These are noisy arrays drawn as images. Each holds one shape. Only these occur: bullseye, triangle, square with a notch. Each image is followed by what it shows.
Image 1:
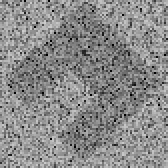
square with a notch
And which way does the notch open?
down and left
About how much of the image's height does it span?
nearly all
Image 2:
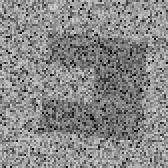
square with a notch
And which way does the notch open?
left
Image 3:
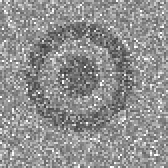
bullseye
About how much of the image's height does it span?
two thirds
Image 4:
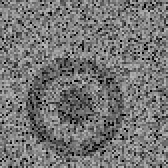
bullseye
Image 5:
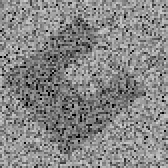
square with a notch
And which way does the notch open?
up and right
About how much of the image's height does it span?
nearly all
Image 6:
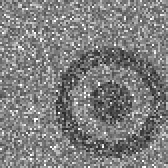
bullseye
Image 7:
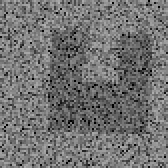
square with a notch
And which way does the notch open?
up
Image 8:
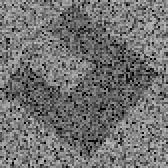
square with a notch
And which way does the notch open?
up and left
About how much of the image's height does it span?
nearly all
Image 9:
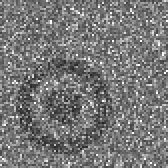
bullseye
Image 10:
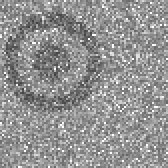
bullseye
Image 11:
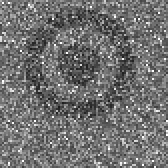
bullseye
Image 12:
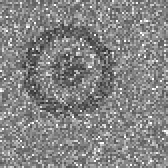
bullseye
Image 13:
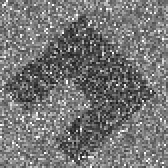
square with a notch
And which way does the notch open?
down and left
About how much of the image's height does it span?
nearly all
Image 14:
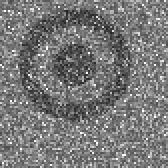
bullseye
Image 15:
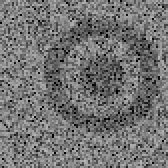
bullseye
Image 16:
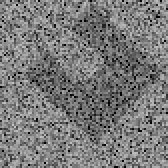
square with a notch
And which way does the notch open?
up and left
